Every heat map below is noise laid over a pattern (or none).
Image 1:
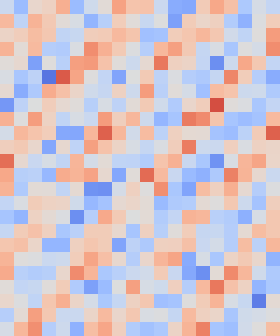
diagonal stripes
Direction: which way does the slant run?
bottom left to top right
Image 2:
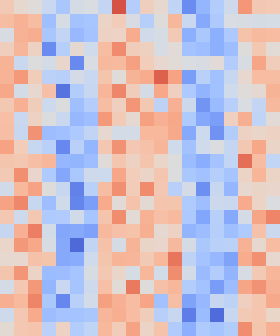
vertical stripes
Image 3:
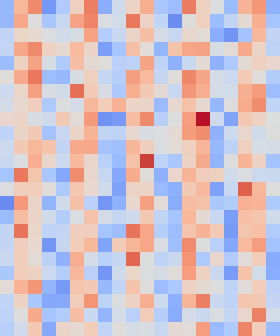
vertical stripes
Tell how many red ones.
5
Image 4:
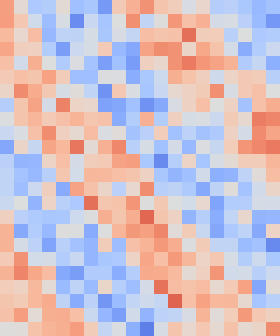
diagonal stripes
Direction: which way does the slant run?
top left to bottom right
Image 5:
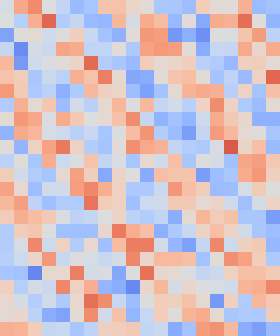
diagonal stripes
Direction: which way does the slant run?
top left to bottom right
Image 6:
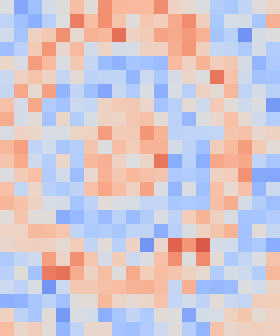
rings round one point
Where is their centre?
centre
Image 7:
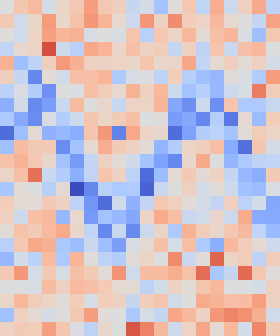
a wavy band
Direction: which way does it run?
left to right
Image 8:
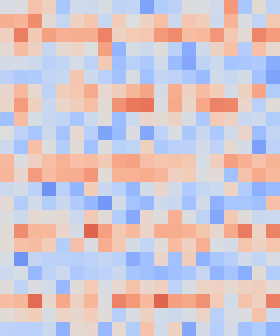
horizontal stripes
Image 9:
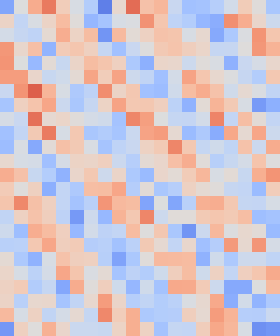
diagonal stripes
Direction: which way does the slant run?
top left to bottom right
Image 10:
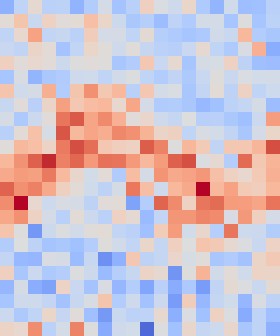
a wavy band
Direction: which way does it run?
left to right
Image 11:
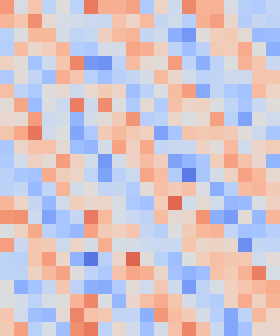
diagonal stripes
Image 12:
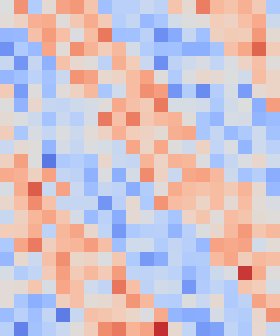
diagonal stripes
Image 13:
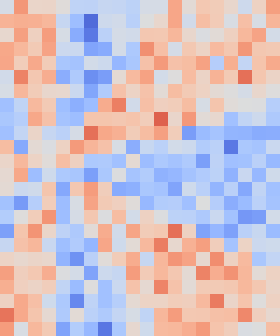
spokes from one point
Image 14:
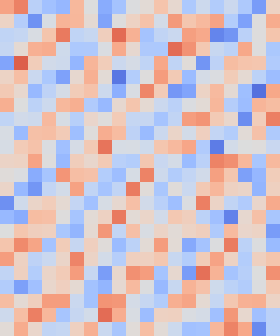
diagonal stripes
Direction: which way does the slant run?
bottom left to top right
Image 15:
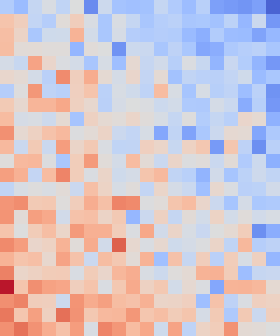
a smooth slope
